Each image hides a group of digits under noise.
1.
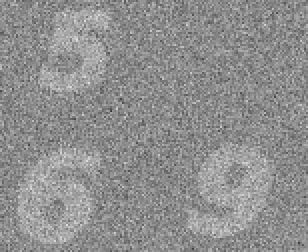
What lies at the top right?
nothing
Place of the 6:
bottom left
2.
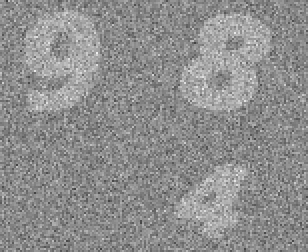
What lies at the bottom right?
4
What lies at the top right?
8
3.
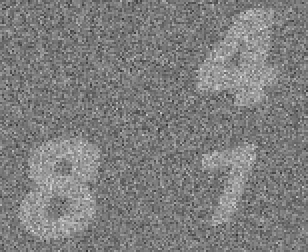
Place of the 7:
bottom right
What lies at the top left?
nothing
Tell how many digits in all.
3
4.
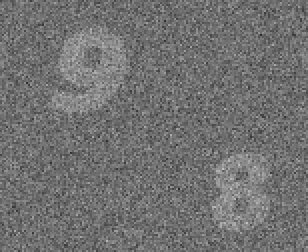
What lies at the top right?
nothing
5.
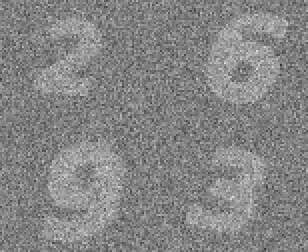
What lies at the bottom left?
9
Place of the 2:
top left
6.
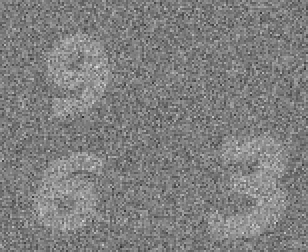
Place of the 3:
bottom right
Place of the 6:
bottom left
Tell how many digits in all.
3
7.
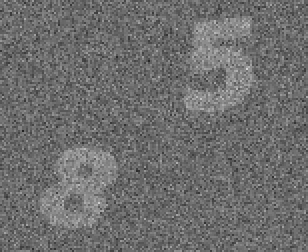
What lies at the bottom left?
8
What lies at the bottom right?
nothing
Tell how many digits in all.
2
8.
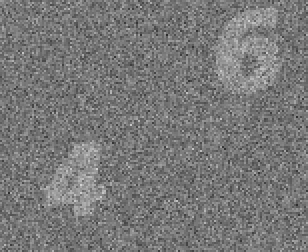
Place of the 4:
bottom left
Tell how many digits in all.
2
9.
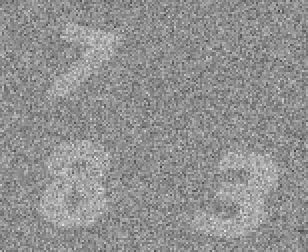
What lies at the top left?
7
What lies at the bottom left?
8
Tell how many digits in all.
3
